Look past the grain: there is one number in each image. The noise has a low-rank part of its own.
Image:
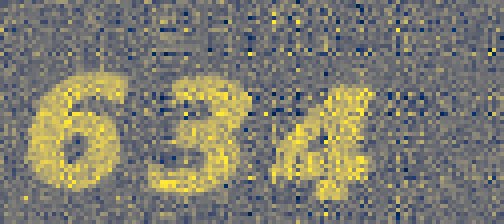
634
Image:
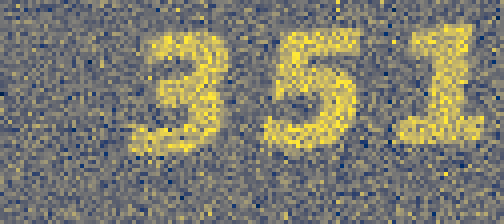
351
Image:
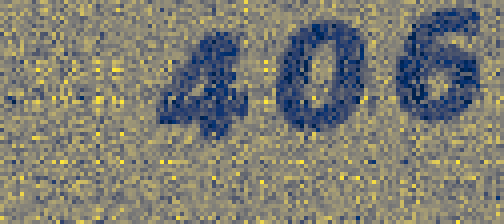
406
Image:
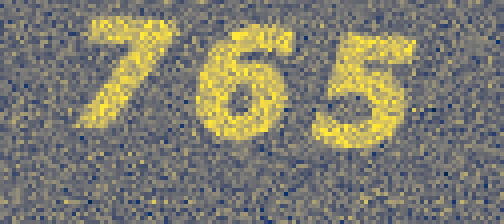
765
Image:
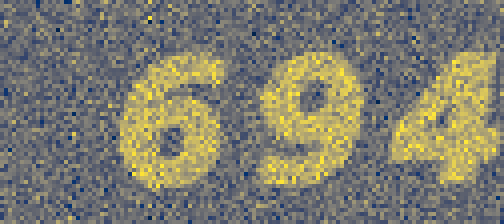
694
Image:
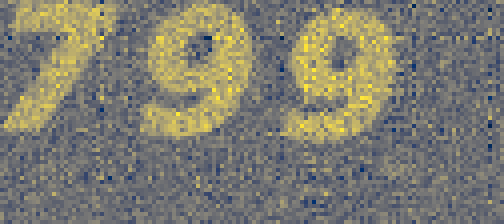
799
